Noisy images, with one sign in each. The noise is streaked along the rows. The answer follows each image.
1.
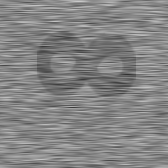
infinity sign
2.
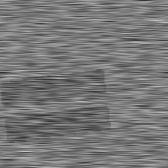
equals sign
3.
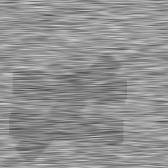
not-equal sign
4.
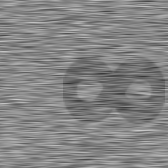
infinity sign
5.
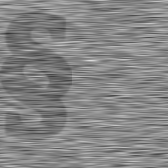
section sign
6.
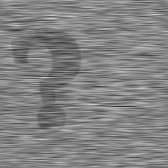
question mark
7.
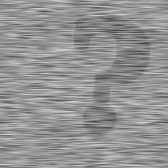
question mark
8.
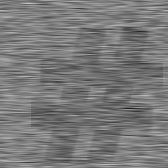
hash sign
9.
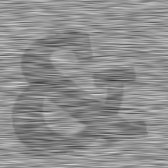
ampersand
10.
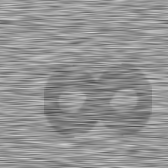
infinity sign
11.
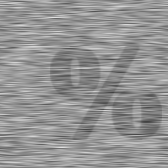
percent sign
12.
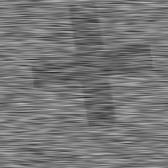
plus sign
